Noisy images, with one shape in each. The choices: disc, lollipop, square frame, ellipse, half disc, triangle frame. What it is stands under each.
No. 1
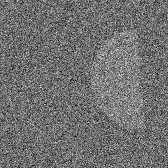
light half disc
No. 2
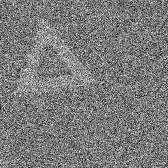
light triangle frame
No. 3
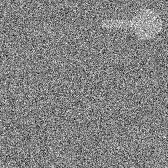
light lollipop, top right
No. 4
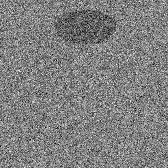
dark ellipse, top middle
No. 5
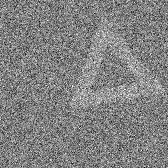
light triangle frame
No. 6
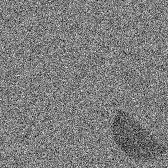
dark half disc, bottom right
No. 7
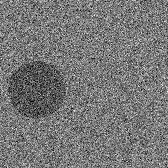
dark disc, middle left
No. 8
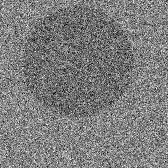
dark disc
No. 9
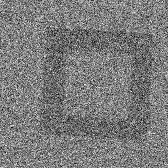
dark square frame
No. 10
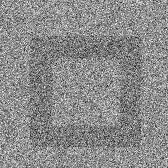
dark square frame
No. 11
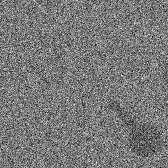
dark lollipop, bottom right
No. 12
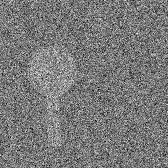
light lollipop
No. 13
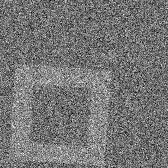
light square frame
